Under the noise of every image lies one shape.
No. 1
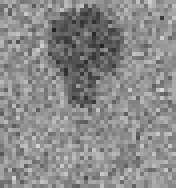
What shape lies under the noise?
light bulb
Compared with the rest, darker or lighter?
darker
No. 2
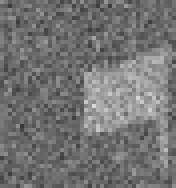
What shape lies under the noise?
flag
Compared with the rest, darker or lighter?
lighter
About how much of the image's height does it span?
two thirds
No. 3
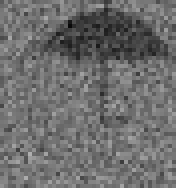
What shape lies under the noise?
umbrella
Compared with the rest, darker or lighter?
darker
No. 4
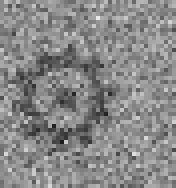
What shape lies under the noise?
gear
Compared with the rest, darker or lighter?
darker
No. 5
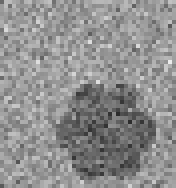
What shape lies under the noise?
flower
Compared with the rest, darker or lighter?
darker
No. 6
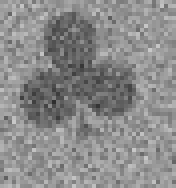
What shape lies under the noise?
club
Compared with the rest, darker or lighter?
darker
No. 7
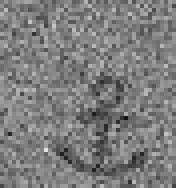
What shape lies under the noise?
anchor
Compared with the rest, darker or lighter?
darker
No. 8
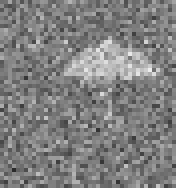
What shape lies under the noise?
umbrella
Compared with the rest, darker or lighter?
lighter
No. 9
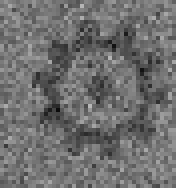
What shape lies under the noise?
gear
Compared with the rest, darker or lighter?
darker
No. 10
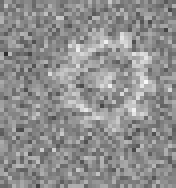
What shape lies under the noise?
gear
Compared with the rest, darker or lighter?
lighter
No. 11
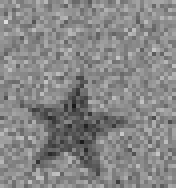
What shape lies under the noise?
star
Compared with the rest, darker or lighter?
darker
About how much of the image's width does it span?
two thirds
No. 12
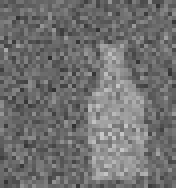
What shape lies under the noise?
bottle
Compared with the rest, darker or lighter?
lighter
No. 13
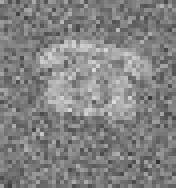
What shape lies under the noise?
telephone
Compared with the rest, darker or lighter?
lighter
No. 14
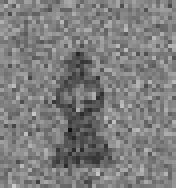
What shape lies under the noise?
chess bishop
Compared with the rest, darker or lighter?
darker
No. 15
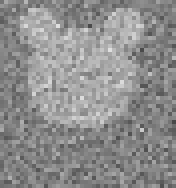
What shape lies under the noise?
bear's head
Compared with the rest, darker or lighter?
lighter
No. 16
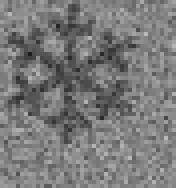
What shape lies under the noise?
snowflake
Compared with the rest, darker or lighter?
darker
